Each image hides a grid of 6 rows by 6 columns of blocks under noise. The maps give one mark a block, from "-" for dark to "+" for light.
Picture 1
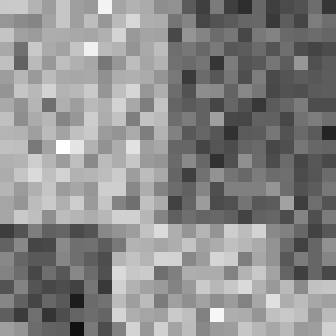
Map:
+++---
+++---
+++---
+++---
--+++-
--++++
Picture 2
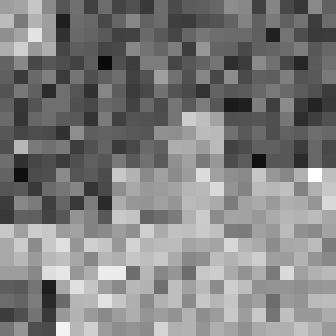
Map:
+-----
------
---+--
--++++
++++++
-+++++
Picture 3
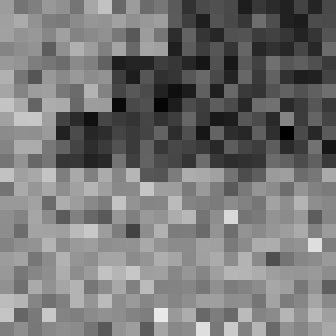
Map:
+++---
++----
+-----
++++++
++++++
++++++
